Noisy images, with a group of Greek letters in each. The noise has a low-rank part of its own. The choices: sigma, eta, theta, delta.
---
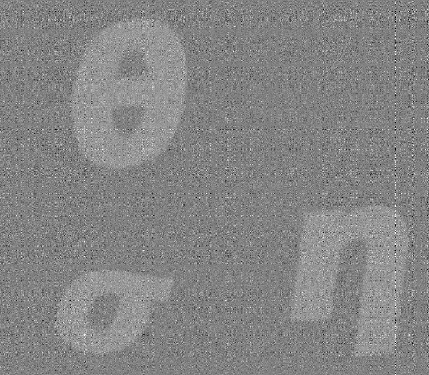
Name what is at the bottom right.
eta
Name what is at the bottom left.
sigma
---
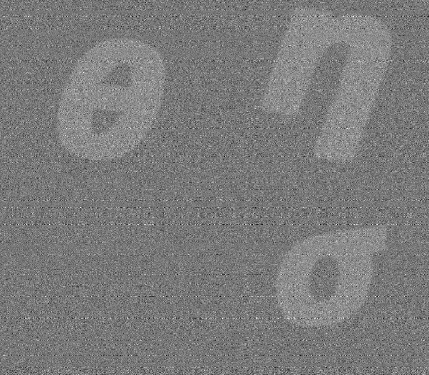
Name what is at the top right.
eta
